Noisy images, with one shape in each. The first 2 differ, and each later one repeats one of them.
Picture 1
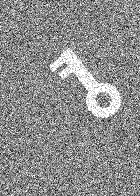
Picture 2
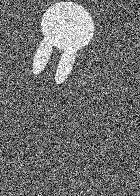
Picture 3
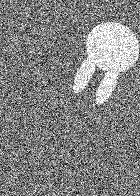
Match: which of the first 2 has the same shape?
2
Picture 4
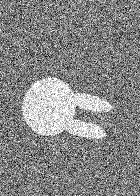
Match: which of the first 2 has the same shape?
2
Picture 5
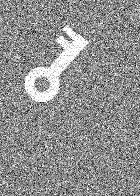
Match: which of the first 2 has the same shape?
1
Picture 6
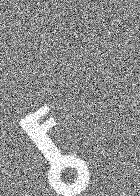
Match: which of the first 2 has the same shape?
1
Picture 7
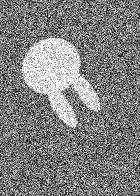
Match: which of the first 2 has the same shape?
2
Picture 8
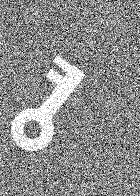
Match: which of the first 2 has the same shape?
1
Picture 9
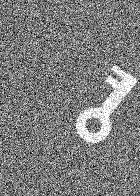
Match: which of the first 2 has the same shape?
1
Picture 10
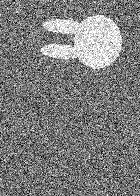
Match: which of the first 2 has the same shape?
2
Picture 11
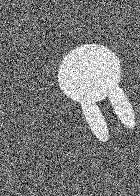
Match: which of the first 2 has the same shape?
2
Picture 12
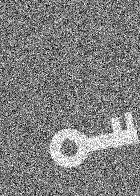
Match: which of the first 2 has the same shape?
1
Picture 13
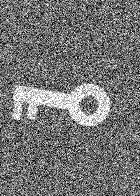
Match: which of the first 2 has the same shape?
1
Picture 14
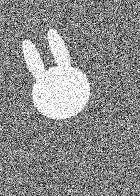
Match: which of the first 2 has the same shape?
2
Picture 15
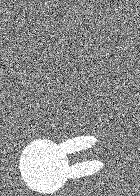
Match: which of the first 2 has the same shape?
2
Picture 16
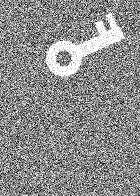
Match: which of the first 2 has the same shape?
1
